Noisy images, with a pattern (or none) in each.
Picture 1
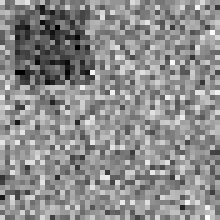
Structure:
one block
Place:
top left
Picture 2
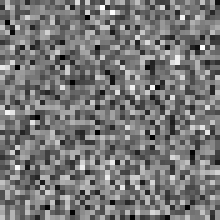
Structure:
only noise
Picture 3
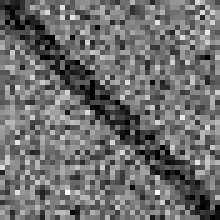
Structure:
a diagonal band
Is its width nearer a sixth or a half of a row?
a sixth
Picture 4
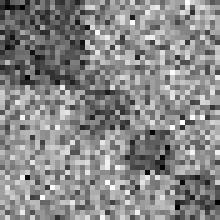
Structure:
blocks along the diagonal
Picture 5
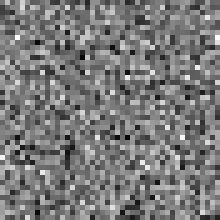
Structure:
only noise
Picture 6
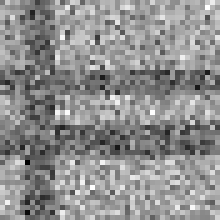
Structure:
bands of rows crossing bands of columns
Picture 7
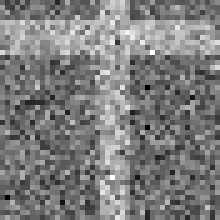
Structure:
bands of rows crossing bands of columns
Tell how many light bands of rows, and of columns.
1 and 1
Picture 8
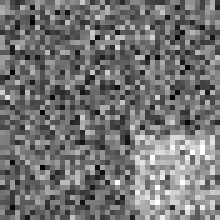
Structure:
one block
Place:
bottom right
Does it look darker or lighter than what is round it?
lighter
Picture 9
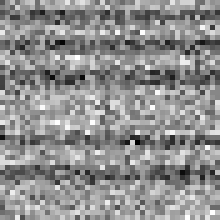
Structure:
bands of rows
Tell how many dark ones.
5
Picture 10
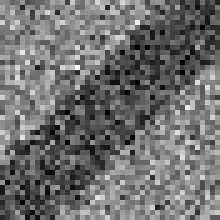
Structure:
a diagonal band
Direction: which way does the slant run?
bottom left to top right
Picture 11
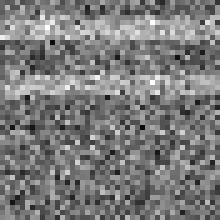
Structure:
bands of rows
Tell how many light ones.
2
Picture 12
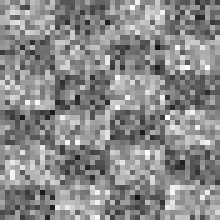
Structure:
a checkerboard
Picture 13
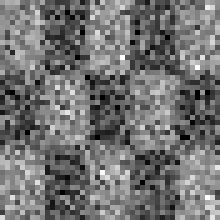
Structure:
a checkerboard
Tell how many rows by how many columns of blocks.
3 by 5
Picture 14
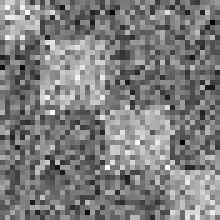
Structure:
blocks along the diagonal
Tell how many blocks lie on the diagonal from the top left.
4
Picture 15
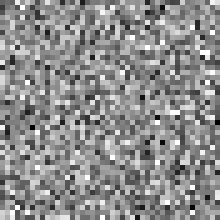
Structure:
only noise
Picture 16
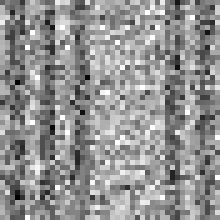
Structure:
bands of columns
